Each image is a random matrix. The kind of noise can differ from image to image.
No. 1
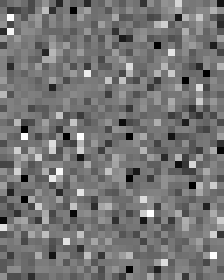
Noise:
heavy tails
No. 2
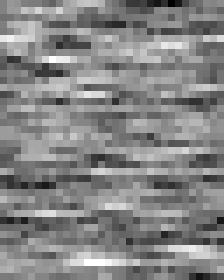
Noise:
streaked along the rows
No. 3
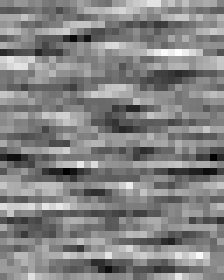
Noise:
streaked along the rows
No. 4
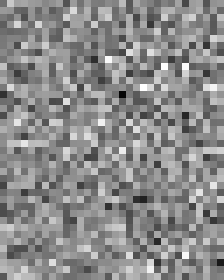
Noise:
low rank plus noise
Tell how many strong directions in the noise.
five to eight
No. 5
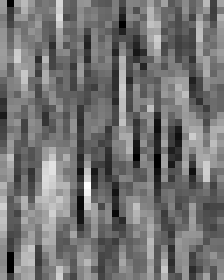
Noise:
streaked along the columns
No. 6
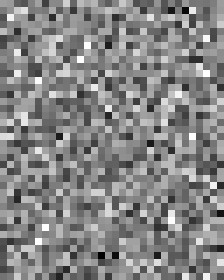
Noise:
independent entries
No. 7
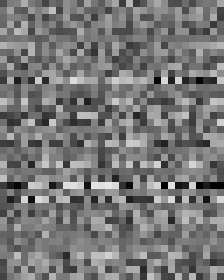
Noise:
rows of uneven size
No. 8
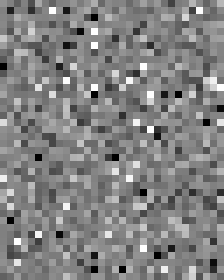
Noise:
heavy tails
